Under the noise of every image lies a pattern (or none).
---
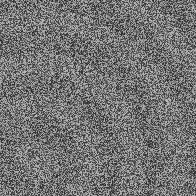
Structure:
rings round one point
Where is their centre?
bottom left
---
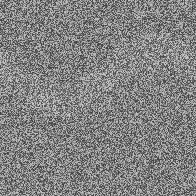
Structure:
a wavy band
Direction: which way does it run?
left to right
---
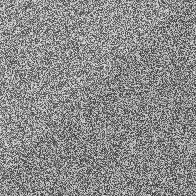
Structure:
a sharp edge
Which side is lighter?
top left
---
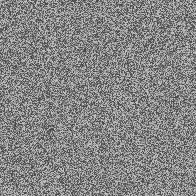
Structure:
only noise
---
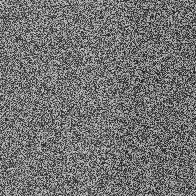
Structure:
a sharp edge
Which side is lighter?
left
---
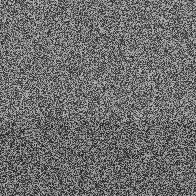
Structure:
a sharp edge
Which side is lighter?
top
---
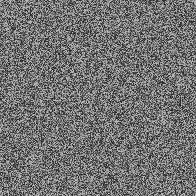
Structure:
only noise
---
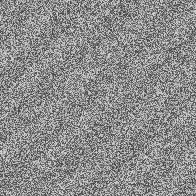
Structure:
diagonal stripes
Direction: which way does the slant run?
bottom left to top right
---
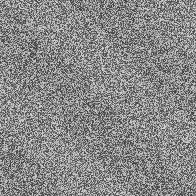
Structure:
diagonal stripes
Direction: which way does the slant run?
top left to bottom right
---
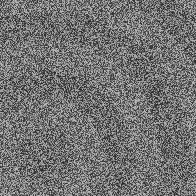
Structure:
rings round one point
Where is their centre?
bottom left
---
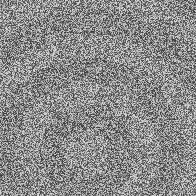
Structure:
rings round one point
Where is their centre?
bottom middle
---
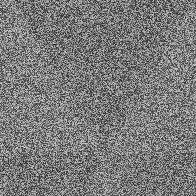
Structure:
spokes from one point
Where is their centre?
bottom middle
